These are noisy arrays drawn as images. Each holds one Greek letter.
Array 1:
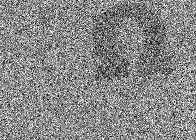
omega
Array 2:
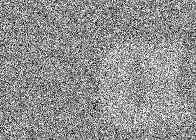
alpha
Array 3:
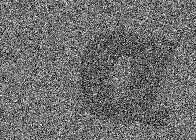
alpha
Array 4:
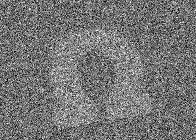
omega
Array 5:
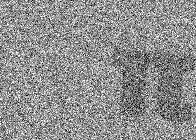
pi
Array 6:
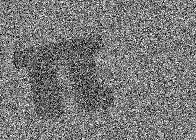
pi
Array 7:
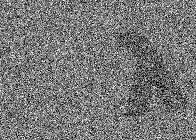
lambda
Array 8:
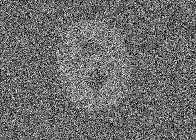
theta
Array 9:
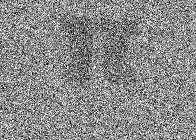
pi
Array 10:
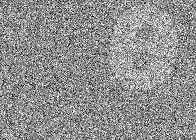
theta
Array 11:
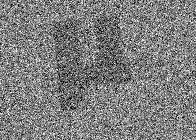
mu
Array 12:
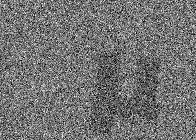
mu
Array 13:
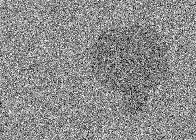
phi
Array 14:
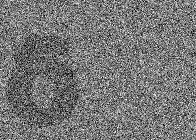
delta
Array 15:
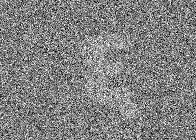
xi
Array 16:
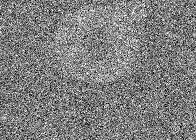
sigma
